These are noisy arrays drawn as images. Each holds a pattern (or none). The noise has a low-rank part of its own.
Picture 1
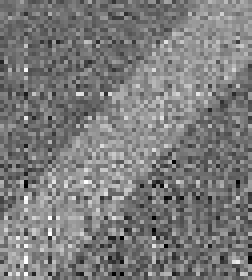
a diagonal band
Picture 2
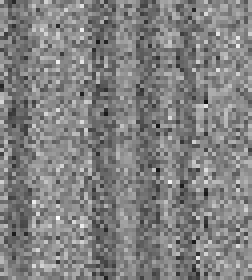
bands of columns
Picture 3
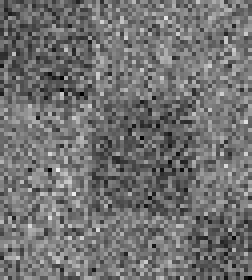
blocks along the diagonal
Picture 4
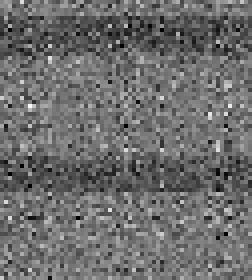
bands of rows
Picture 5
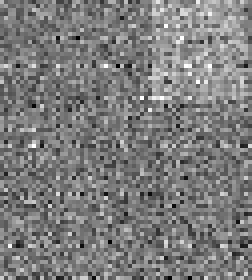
one block
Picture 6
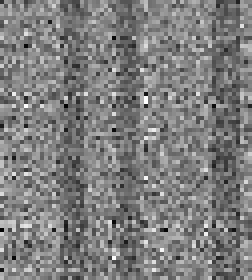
bands of columns
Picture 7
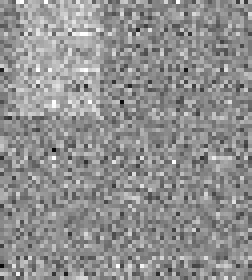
one block
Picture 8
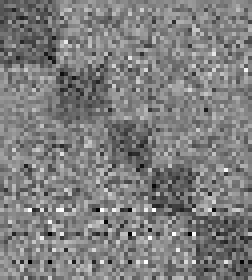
blocks along the diagonal
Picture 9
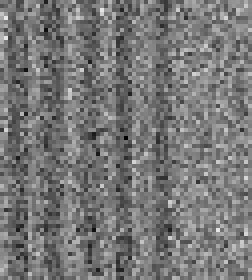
bands of columns
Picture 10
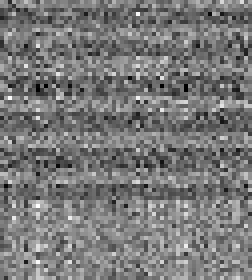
bands of rows
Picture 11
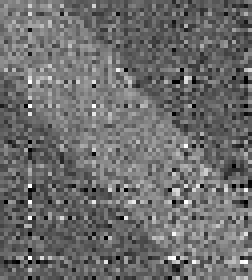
a diagonal band
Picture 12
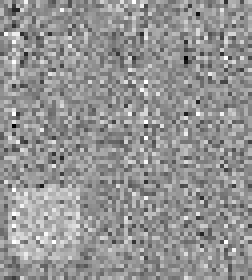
one block
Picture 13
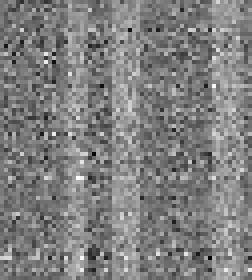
bands of columns
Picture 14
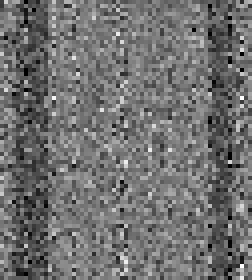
bands of columns
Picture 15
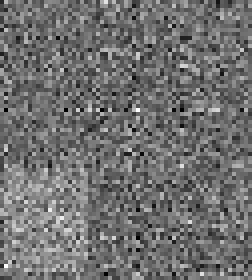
one block
